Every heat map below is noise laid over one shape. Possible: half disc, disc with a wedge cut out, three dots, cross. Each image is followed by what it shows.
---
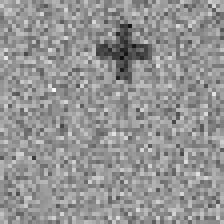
cross
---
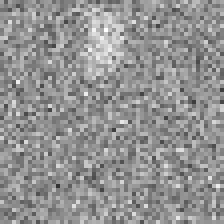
half disc
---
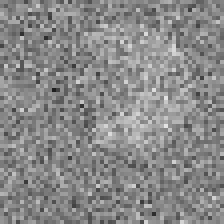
disc with a wedge cut out
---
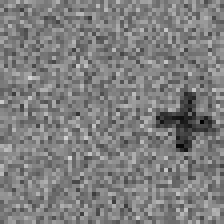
cross
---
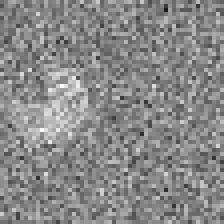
disc with a wedge cut out
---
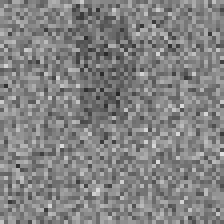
half disc
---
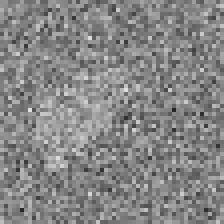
half disc
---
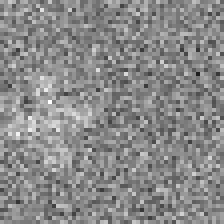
cross
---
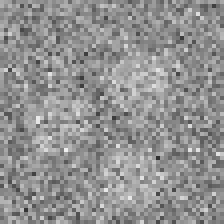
three dots
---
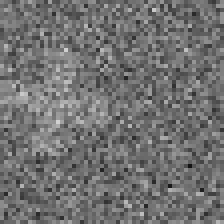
cross
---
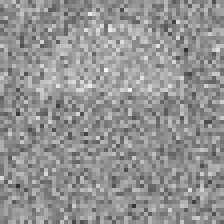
half disc
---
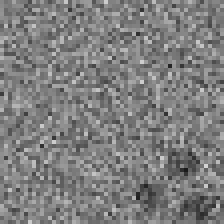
three dots
